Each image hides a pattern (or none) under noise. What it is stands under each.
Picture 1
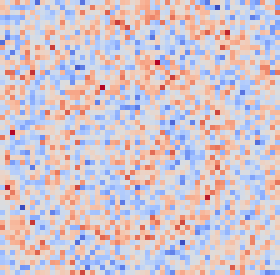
rings round one point
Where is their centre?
centre
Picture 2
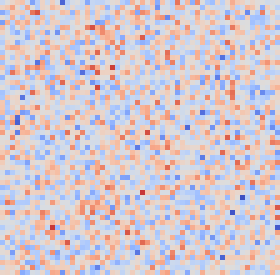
only noise
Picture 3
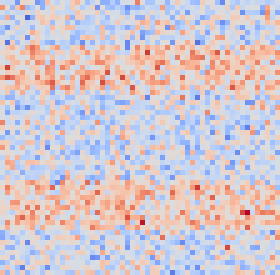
horizontal stripes
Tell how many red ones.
2
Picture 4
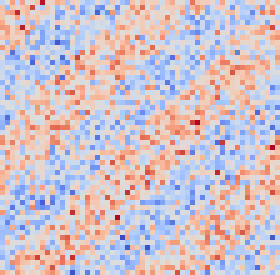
diagonal stripes
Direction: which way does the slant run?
bottom left to top right
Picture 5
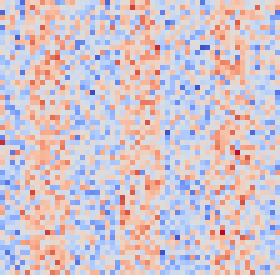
vertical stripes
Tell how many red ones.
3
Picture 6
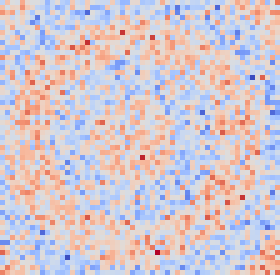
rings round one point
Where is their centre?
centre
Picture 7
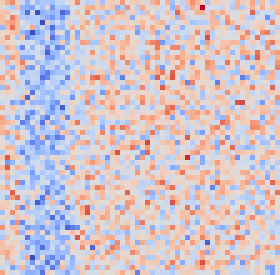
one vertical stripe
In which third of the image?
left
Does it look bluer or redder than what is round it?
bluer
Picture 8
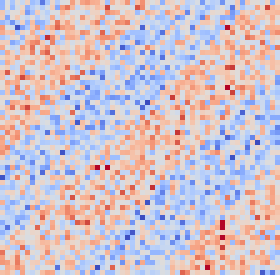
diagonal stripes
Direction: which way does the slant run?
bottom left to top right
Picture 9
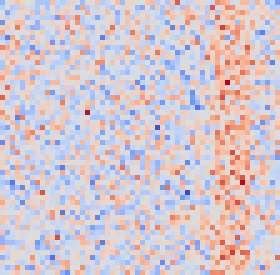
one vertical stripe
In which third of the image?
right
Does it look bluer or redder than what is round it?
redder
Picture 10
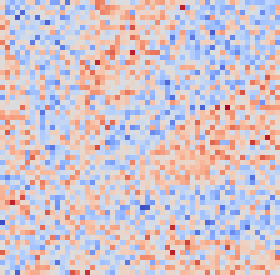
spokes from one point
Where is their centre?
bottom left
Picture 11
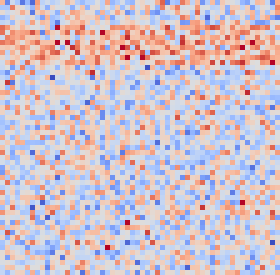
one horizontal stripe
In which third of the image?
top
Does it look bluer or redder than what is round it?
redder
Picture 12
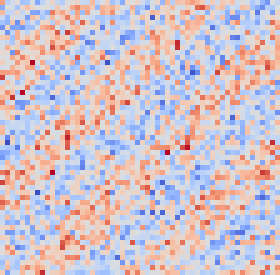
diagonal stripes
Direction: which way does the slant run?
bottom left to top right
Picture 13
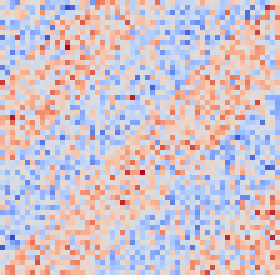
diagonal stripes
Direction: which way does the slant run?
bottom left to top right
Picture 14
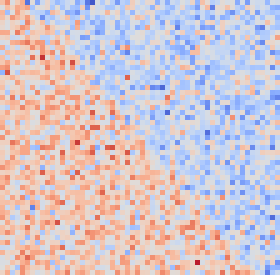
a sharp edge
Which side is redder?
bottom left
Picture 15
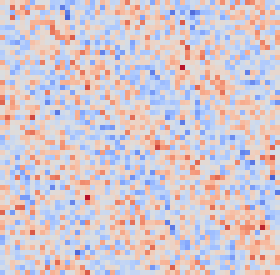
diagonal stripes
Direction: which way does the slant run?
top left to bottom right
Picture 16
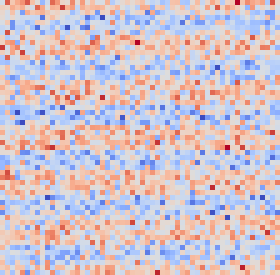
horizontal stripes
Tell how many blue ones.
6
